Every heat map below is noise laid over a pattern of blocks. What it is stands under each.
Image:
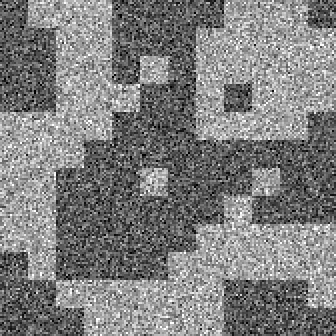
mirrored about the diagonal from the bottom left
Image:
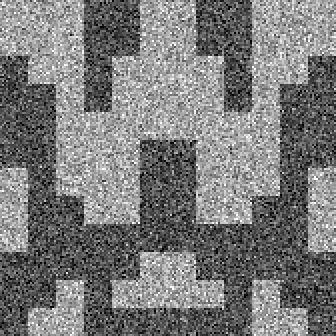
left and right mirror each other
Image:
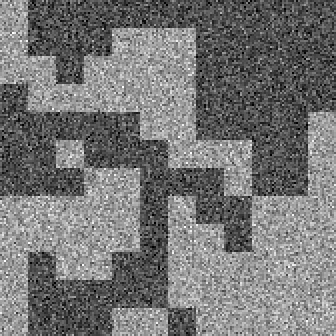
no symmetry
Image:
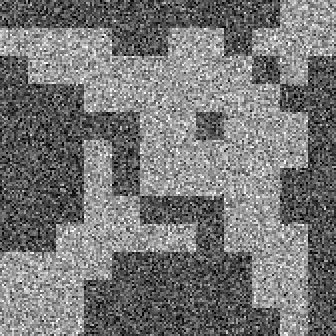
mirrored about the diagonal from the bottom left
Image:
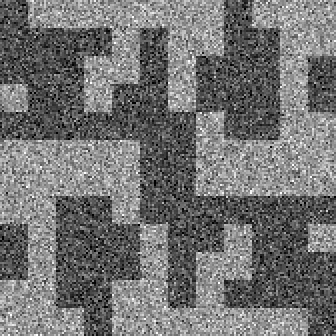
the same after a half turn
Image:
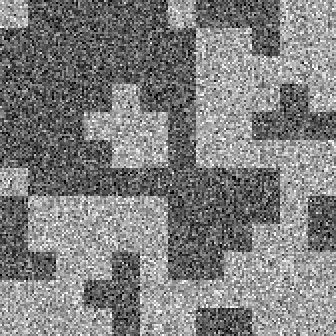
mirrored about the diagonal from the top left
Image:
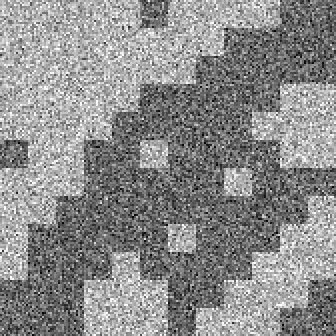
mirrored about the diagonal from the top left
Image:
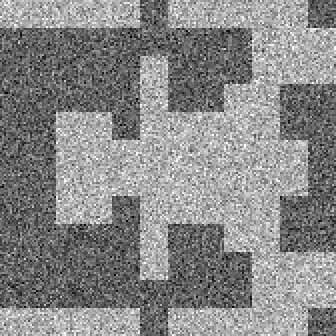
top and bottom mirror each other
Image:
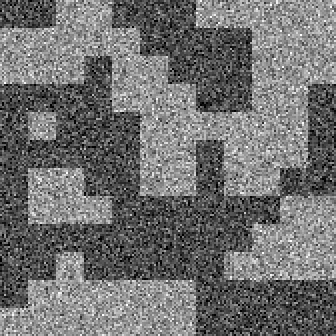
no symmetry
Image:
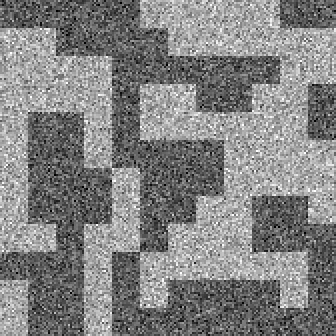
no symmetry
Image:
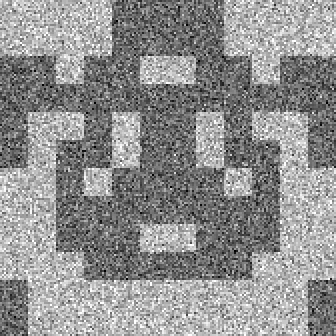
left and right mirror each other
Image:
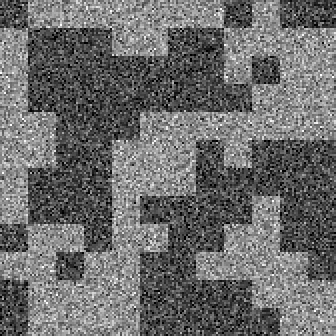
mirrored about the diagonal from the top left
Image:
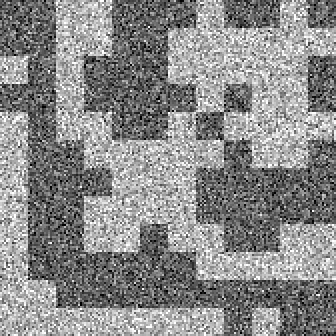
mirrored about the diagonal from the bottom left
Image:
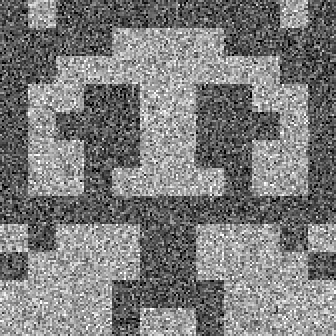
left and right mirror each other
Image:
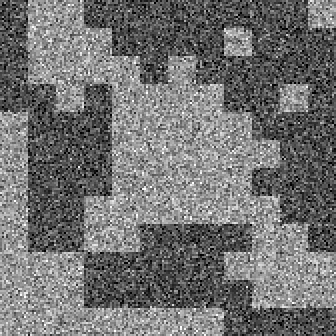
mirrored about the diagonal from the bottom left
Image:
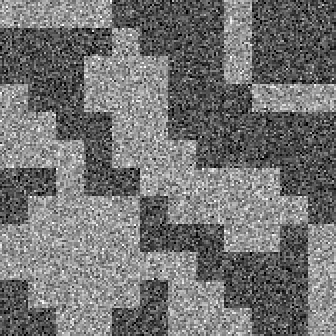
mirrored about the diagonal from the bottom left
